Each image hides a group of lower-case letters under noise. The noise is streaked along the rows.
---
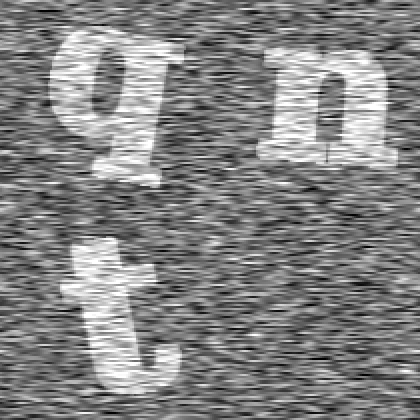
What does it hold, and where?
top left: q; top right: n; bottom left: t
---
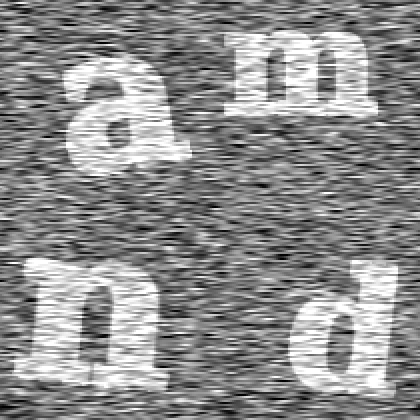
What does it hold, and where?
top left: a; top right: m; bottom left: n; bottom right: d
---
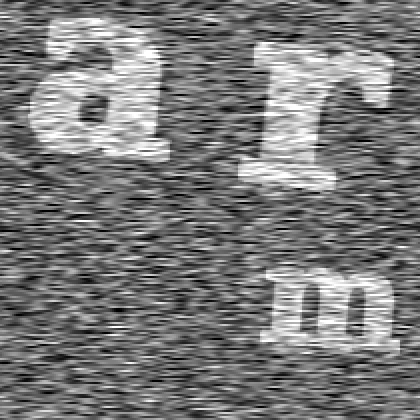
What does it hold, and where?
top left: a; top right: r; bottom right: m
